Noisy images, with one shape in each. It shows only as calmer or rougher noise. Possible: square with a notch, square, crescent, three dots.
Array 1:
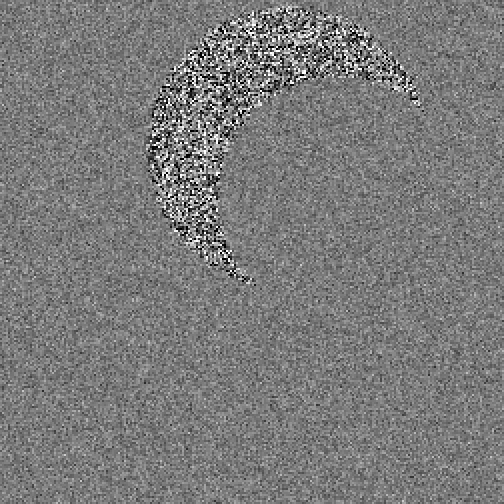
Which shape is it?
crescent
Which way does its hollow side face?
down and right
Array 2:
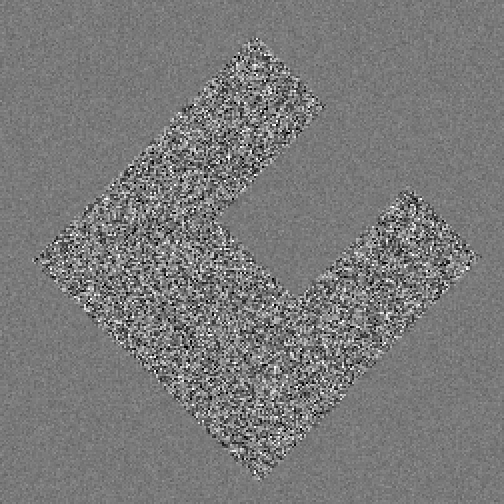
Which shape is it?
square with a notch
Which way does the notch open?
up and right
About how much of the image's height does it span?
nearly all
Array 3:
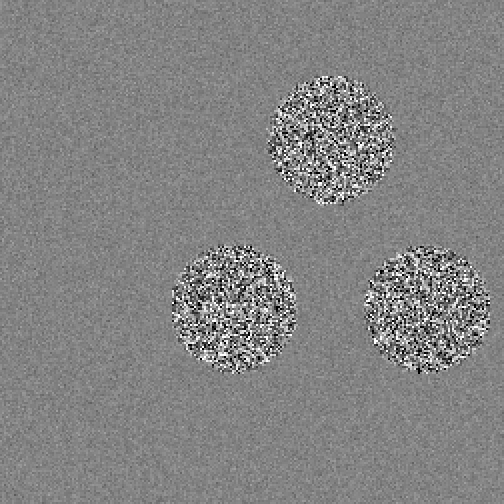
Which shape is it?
three dots
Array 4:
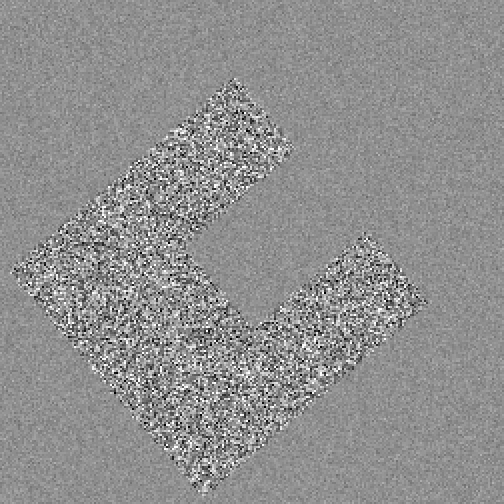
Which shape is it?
square with a notch
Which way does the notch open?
up and right
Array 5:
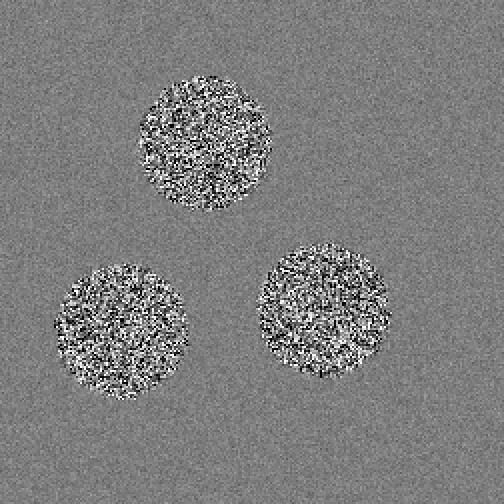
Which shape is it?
three dots
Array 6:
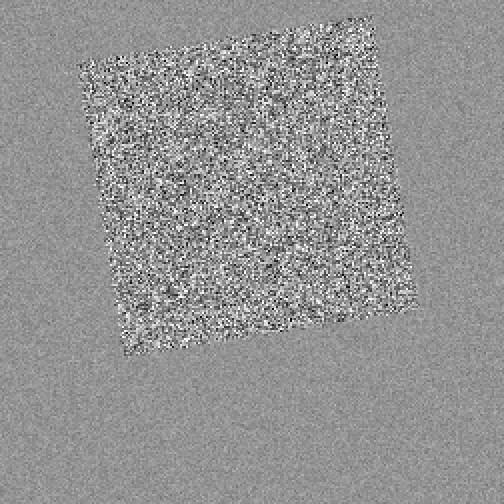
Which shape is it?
square
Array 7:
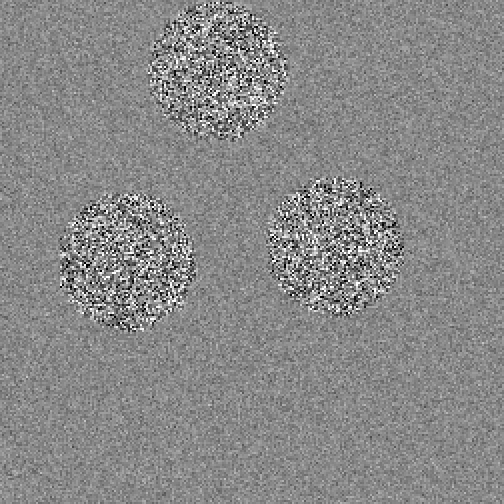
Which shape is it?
three dots
